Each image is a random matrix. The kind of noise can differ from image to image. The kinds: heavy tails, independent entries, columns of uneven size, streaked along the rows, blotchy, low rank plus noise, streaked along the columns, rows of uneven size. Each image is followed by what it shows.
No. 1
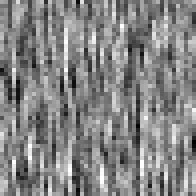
streaked along the columns
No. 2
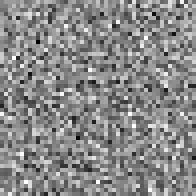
independent entries
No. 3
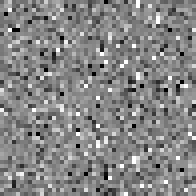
heavy tails
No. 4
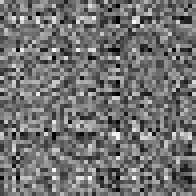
low rank plus noise
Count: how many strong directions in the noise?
one
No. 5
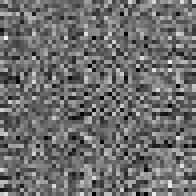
low rank plus noise
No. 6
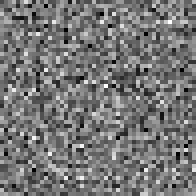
independent entries
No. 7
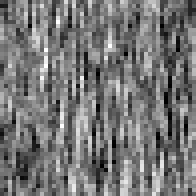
streaked along the columns
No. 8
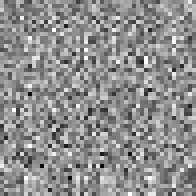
low rank plus noise
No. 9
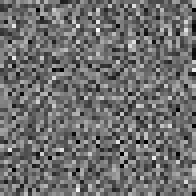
low rank plus noise
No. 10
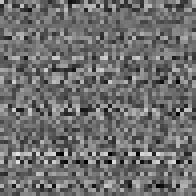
rows of uneven size
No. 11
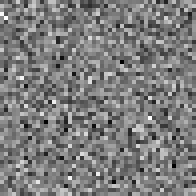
independent entries
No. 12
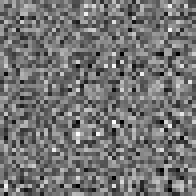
low rank plus noise
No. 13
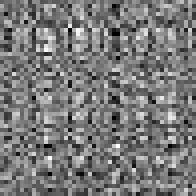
low rank plus noise
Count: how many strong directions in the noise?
one
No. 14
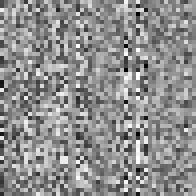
columns of uneven size
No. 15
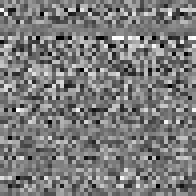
rows of uneven size
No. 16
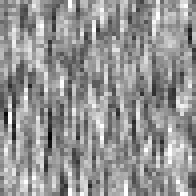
streaked along the columns
